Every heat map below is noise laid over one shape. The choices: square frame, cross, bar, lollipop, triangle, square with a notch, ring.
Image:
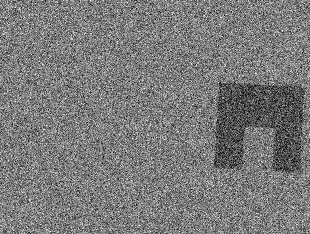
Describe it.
dark square with a notch, middle right
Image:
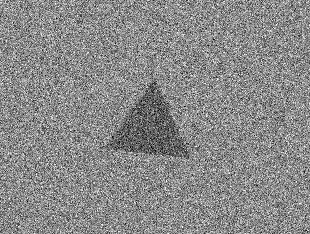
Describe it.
dark triangle, centre
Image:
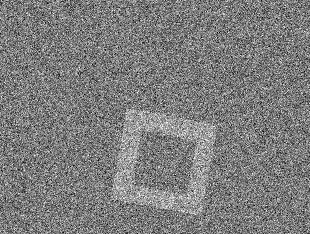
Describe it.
light square frame
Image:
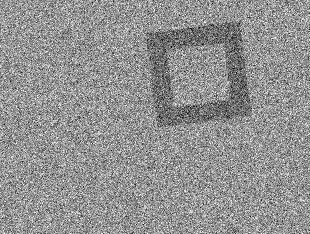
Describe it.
dark square frame
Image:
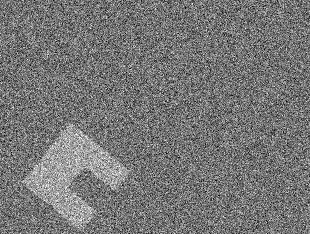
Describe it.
light square with a notch
